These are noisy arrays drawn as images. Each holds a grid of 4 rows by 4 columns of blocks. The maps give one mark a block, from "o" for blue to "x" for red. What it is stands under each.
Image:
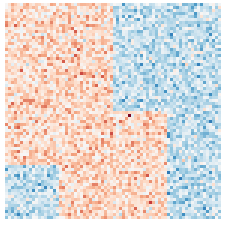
xxoo
xxoo
xxxo
oxxo
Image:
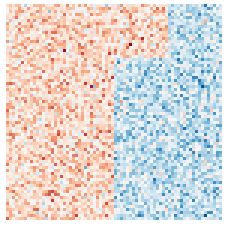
xxxo
xxoo
xxoo
xxoo
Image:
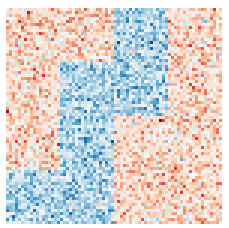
xxox
xoox
xoxx
ooxx
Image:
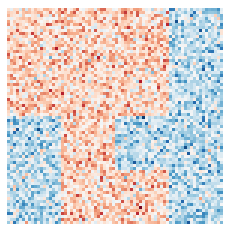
xxxo
xxxo
oxoo
oxxo
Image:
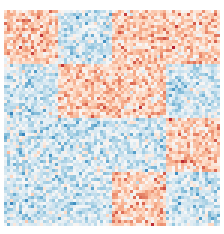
xoxx
oxxo
ooox
ooxo
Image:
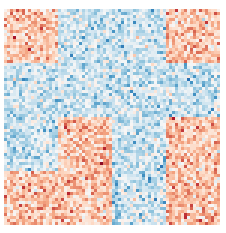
xoox
oooo
oxox
xxox
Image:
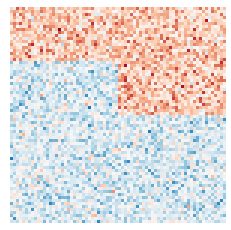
xxxx
ooxx
oooo
oooo
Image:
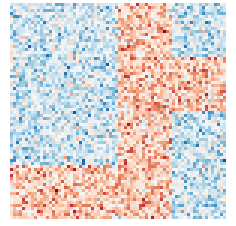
ooxo
ooxx
ooxo
xxxo
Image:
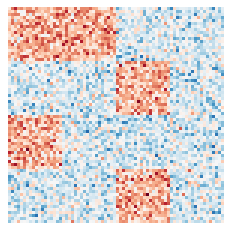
xxoo
ooxo
xooo
ooxo
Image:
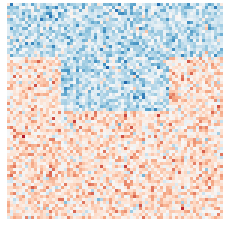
oooo
xoox
xxxx
xxxx
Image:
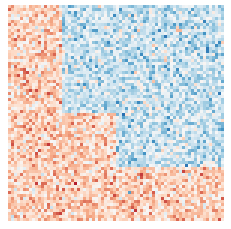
xooo
xooo
xxoo
xxxx
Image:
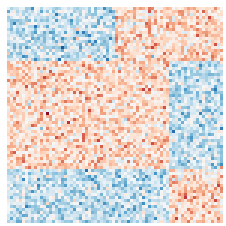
ooxx
xxxo
xxxo
ooox
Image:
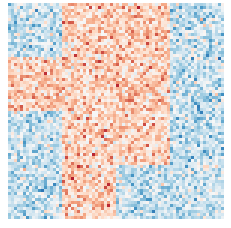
oxxo
xxxo
oxxo
oxoo
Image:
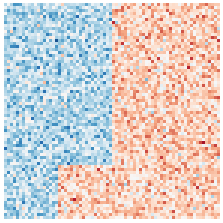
ooxx
ooxx
ooxx
oxxx
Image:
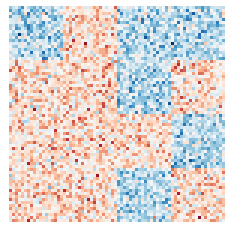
oxoo
xxox
xxxo
xxox
